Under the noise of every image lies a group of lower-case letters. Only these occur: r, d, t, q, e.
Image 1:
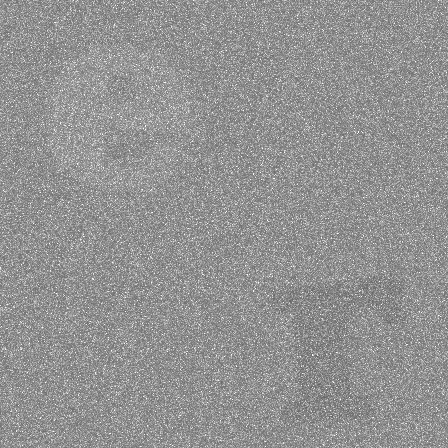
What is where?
top left: light e; bottom right: dark r
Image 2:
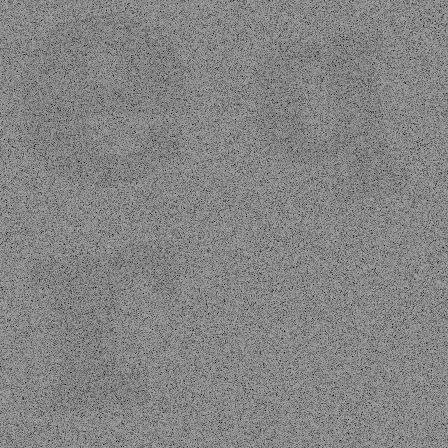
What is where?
top left: dark e; top right: dark q; bottom left: dark r
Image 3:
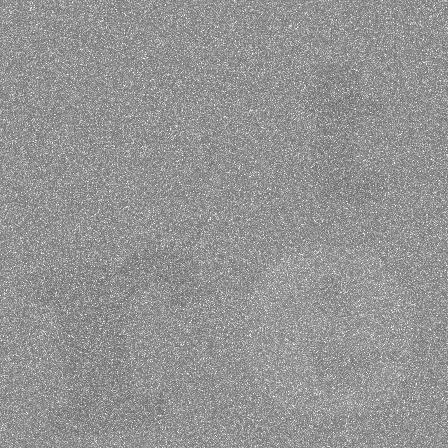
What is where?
top right: dark t; bottom left: dark r; bottom right: light e
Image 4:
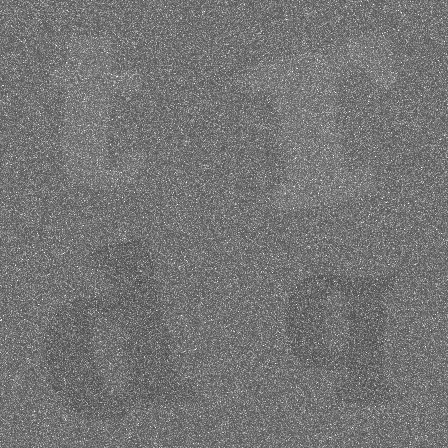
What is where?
top left: light t; top right: light r; bottom left: dark d; bottom right: dark q
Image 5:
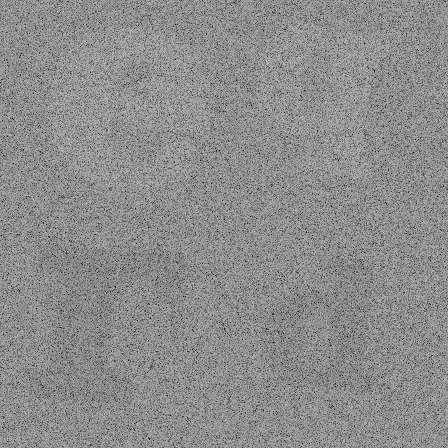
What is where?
top left: light e; top right: light q; bottom left: dark r; bottom right: dark d
